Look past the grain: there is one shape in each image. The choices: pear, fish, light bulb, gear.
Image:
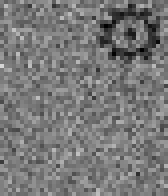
dark gear, top right
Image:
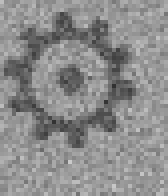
dark gear
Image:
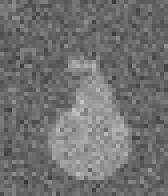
light pear
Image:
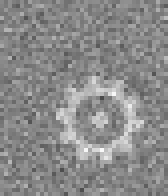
light gear
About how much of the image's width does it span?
half
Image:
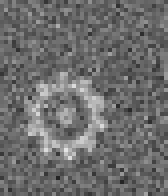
light gear
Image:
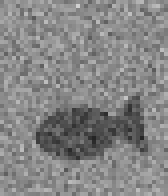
dark fish
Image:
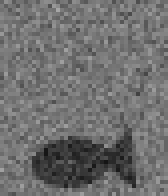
dark fish
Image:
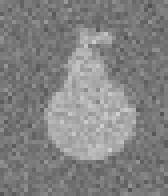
light pear
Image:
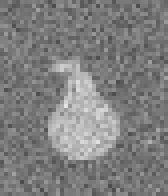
light pear
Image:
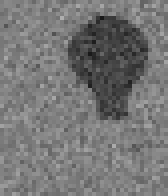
dark light bulb
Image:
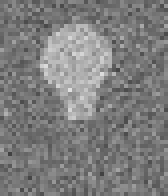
light light bulb
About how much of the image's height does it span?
half
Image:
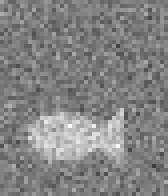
light fish
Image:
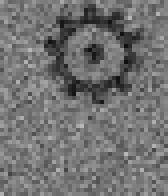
dark gear
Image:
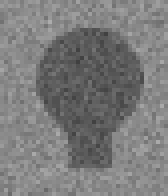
dark light bulb
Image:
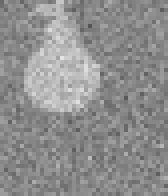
light pear
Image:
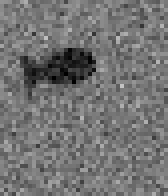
dark fish
